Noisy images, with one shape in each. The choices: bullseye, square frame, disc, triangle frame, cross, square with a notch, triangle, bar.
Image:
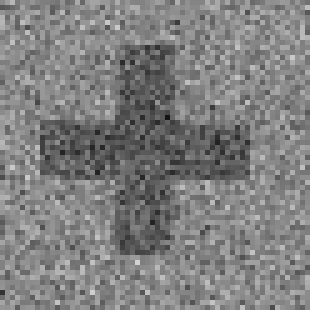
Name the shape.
cross
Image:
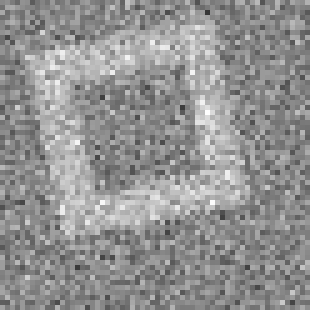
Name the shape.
square frame
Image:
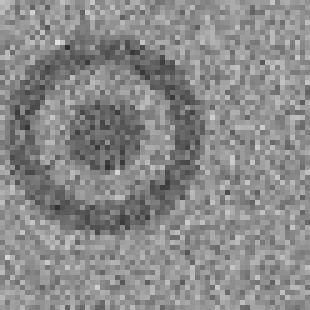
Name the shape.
bullseye
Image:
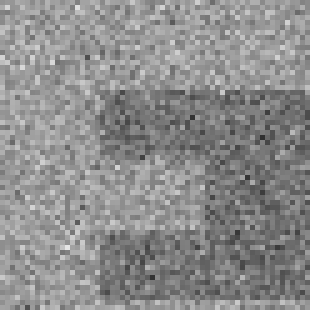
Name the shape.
square with a notch
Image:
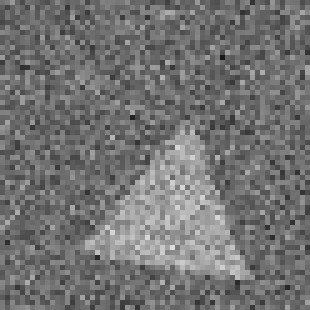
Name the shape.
triangle
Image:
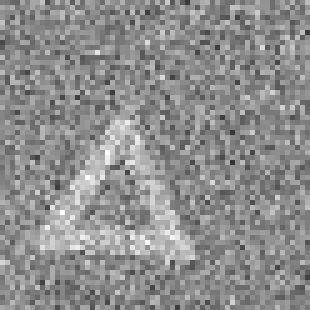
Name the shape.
triangle frame
